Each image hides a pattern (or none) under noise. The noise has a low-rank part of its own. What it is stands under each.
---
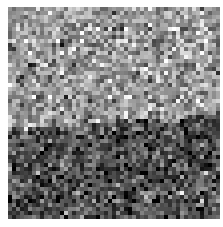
a sharp edge
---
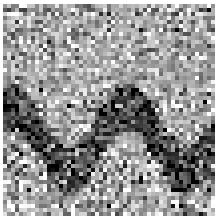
a wavy band
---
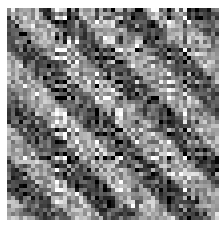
diagonal stripes
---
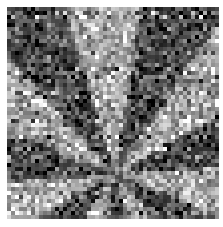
spokes from one point
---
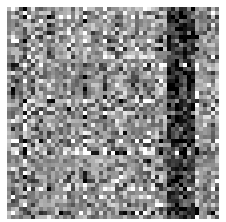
one vertical stripe
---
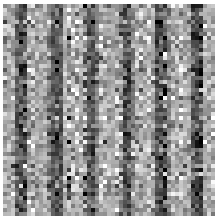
vertical stripes
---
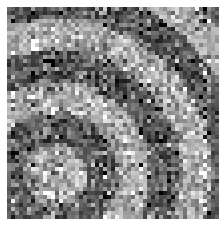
rings round one point
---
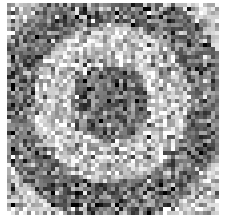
rings round one point
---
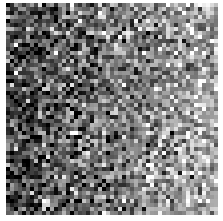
a smooth slope
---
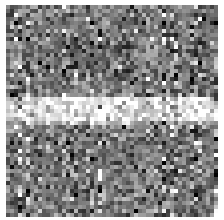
one horizontal stripe
